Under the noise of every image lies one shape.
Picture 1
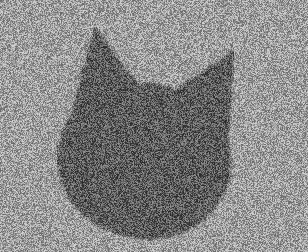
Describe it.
dark cat's head
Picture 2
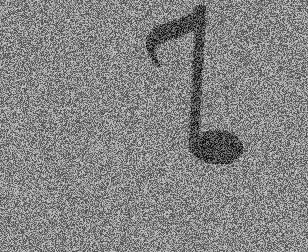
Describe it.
dark musical note
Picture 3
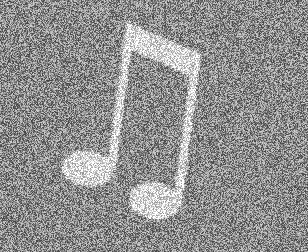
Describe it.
light pair of musical notes
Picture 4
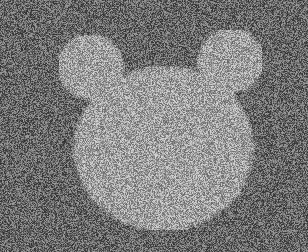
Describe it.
light bear's head
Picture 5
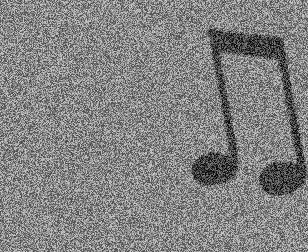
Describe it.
dark pair of musical notes
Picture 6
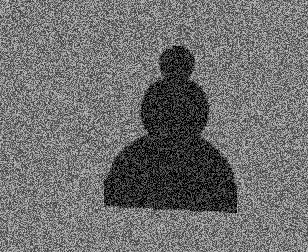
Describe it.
dark chess pawn
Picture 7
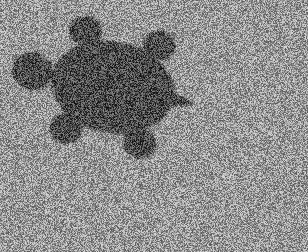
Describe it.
dark turtle
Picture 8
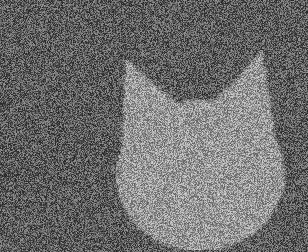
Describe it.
light cat's head
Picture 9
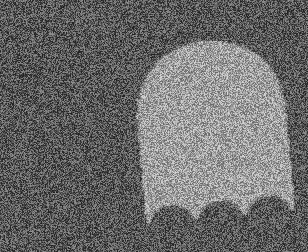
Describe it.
light ghost
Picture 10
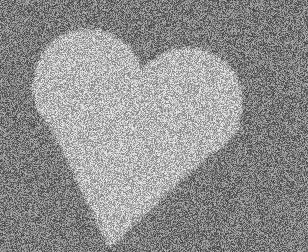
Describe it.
light heart
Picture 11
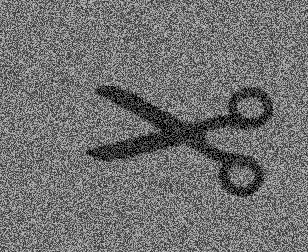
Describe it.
dark pair of scissors
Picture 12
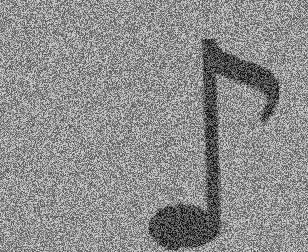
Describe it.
dark musical note
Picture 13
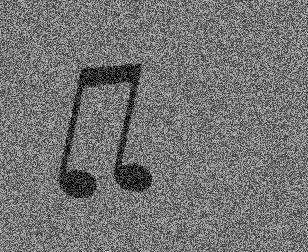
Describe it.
dark pair of musical notes
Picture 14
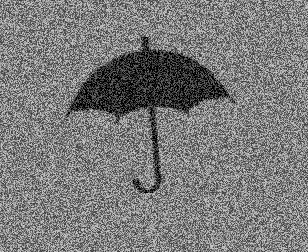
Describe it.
dark umbrella
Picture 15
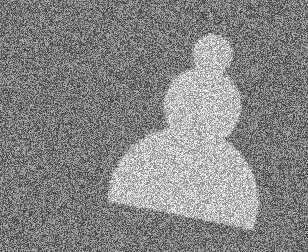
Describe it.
light chess pawn
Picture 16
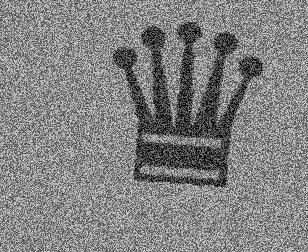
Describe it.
dark chess queen
